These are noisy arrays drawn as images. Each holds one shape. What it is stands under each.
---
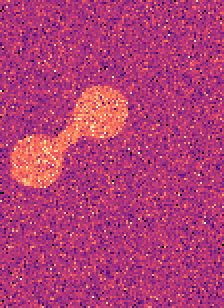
dumbbell
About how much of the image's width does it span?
half
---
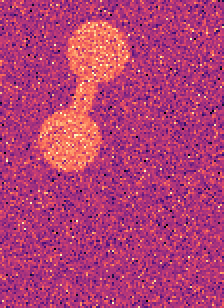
dumbbell
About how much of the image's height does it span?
half
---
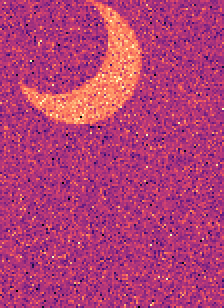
crescent
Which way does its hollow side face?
up and left
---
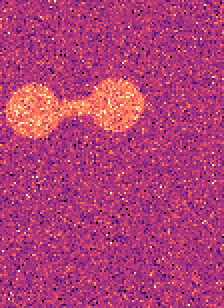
dumbbell
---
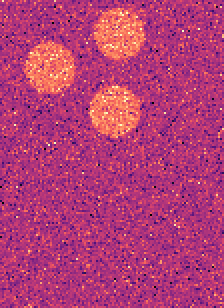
three dots
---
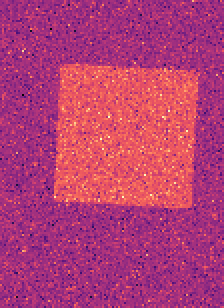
square
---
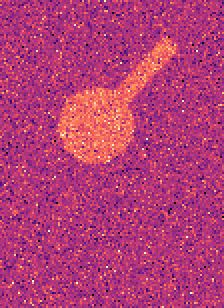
lollipop
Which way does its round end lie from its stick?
down and left
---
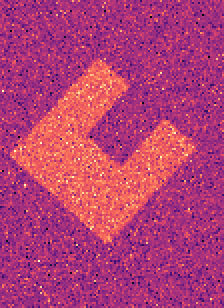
square with a notch
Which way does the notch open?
up and right
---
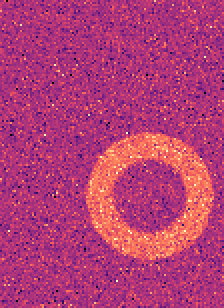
ring
